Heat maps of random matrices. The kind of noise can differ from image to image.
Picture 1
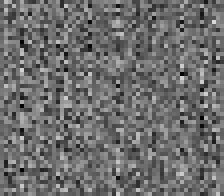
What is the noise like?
columns of uneven size
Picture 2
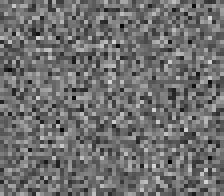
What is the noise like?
independent entries
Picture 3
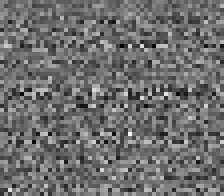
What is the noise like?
rows of uneven size
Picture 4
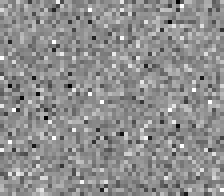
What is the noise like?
heavy tails
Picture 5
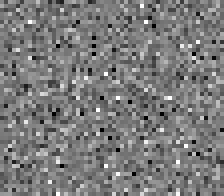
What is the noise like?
heavy tails
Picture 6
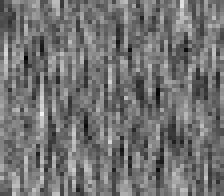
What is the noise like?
streaked along the columns
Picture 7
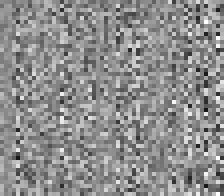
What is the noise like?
columns of uneven size
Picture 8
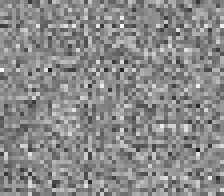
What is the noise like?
low rank plus noise
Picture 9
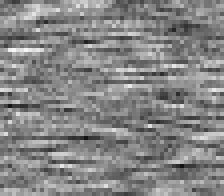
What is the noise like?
streaked along the rows
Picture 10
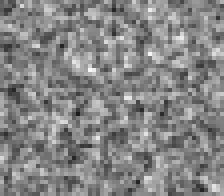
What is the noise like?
blotchy
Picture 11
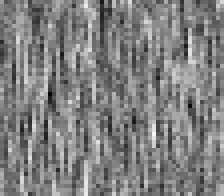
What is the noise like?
streaked along the columns
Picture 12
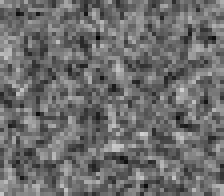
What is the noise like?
blotchy
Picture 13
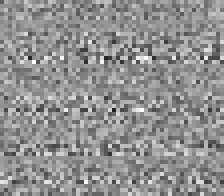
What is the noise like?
rows of uneven size
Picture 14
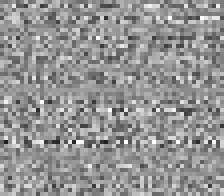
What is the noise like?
rows of uneven size
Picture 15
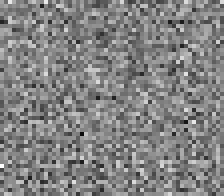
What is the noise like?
low rank plus noise
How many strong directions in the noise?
five to eight
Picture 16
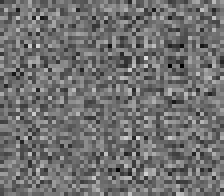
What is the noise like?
low rank plus noise
